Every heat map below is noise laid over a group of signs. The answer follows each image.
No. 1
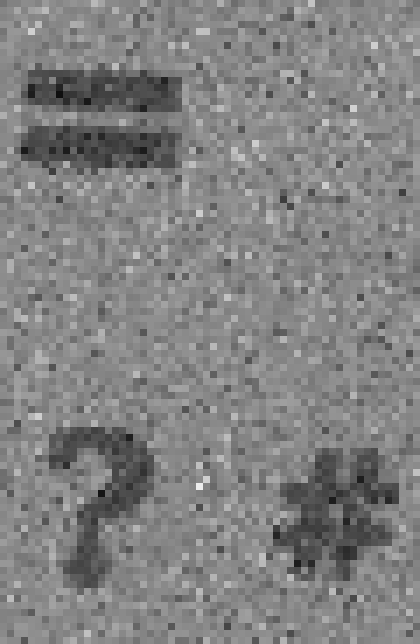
top left: equals sign; bottom left: question mark; bottom right: hash sign
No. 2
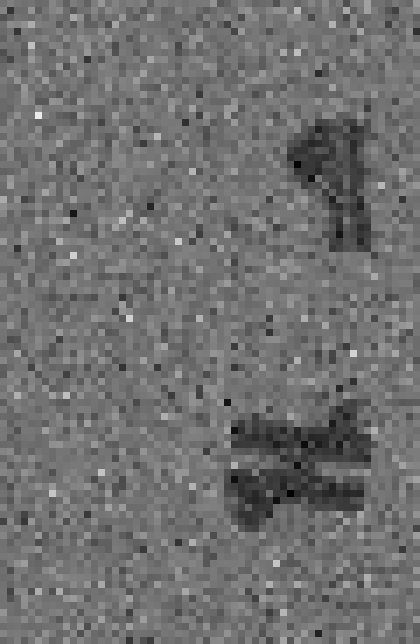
top right: pilcrow; bottom right: not-equal sign
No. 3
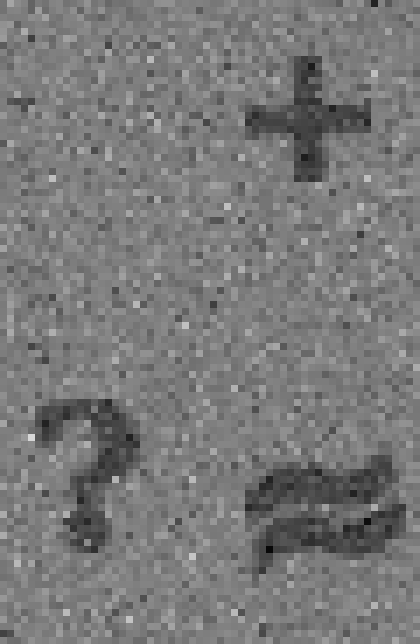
top right: plus sign; bottom left: question mark; bottom right: approximately sign
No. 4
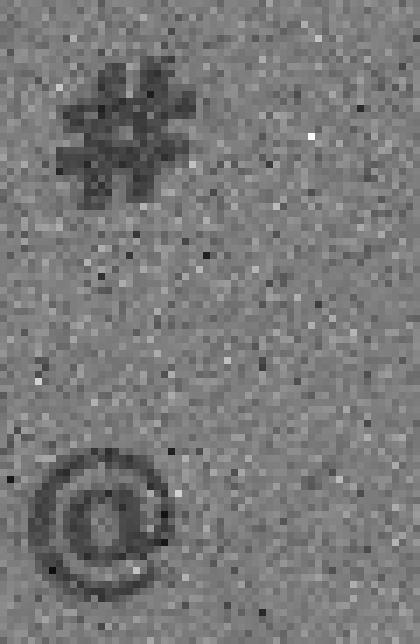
top left: hash sign; bottom left: at sign
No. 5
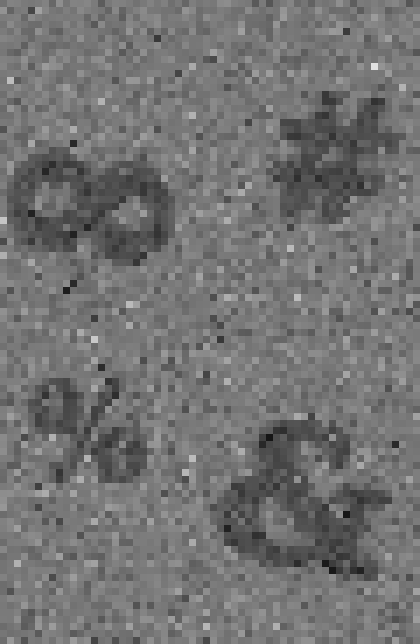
top left: infinity sign; top right: hash sign; bottom left: percent sign; bottom right: ampersand
